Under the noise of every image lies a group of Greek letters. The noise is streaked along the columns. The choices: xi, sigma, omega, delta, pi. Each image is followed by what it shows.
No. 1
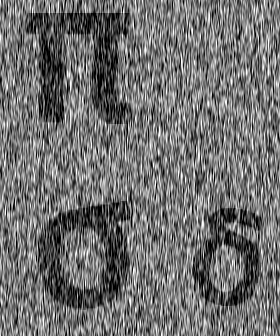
top left: pi; bottom left: sigma; bottom right: delta
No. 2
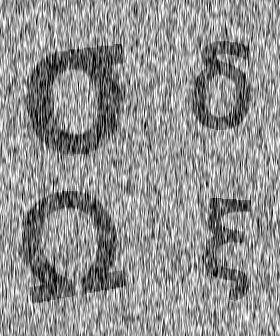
top left: sigma; top right: delta; bottom left: omega; bottom right: xi
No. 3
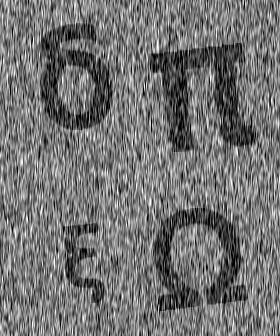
top left: delta; top right: pi; bottom left: xi; bottom right: omega
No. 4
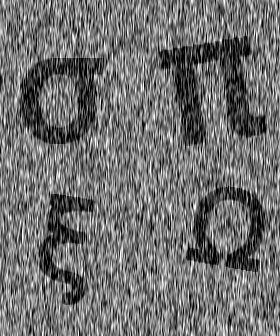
top left: sigma; top right: pi; bottom left: xi; bottom right: omega
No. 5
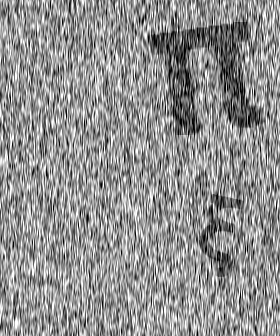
top right: pi; bottom right: xi
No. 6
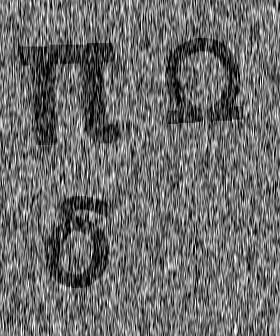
top left: pi; top right: omega; bottom left: delta
